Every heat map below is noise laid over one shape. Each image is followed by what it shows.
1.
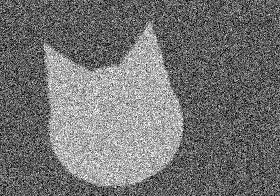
cat's head
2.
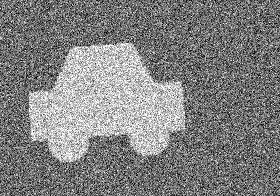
car
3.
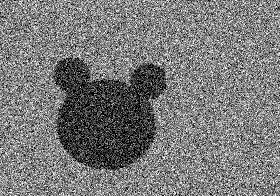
bear's head
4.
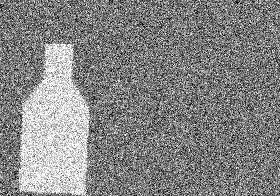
bottle
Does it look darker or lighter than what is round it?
lighter
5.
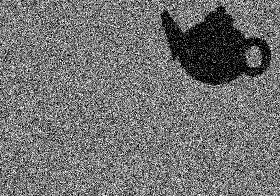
teapot
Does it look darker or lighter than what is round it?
darker
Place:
top right
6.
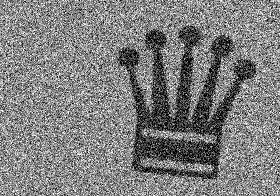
chess queen
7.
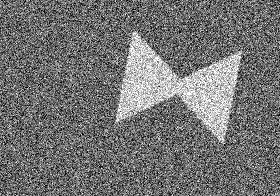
bow tie
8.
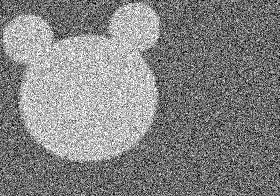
bear's head
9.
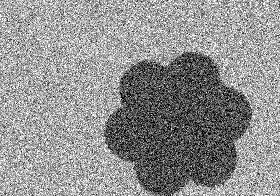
flower
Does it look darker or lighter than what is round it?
darker
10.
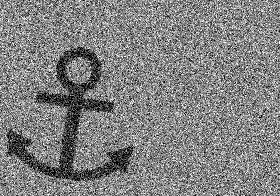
anchor
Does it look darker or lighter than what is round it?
darker
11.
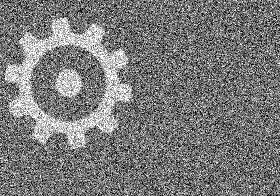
gear
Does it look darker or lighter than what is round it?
lighter
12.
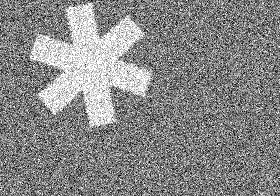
asterisk
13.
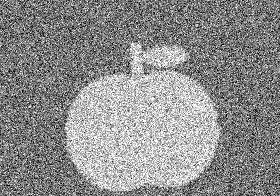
apple
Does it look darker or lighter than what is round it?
lighter
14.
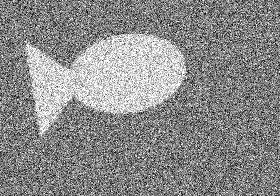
fish
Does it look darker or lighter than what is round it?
lighter
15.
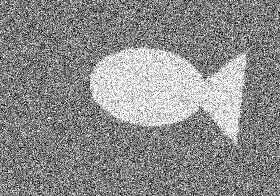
fish
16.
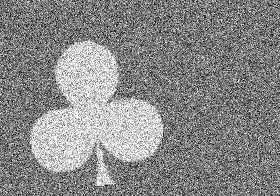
club
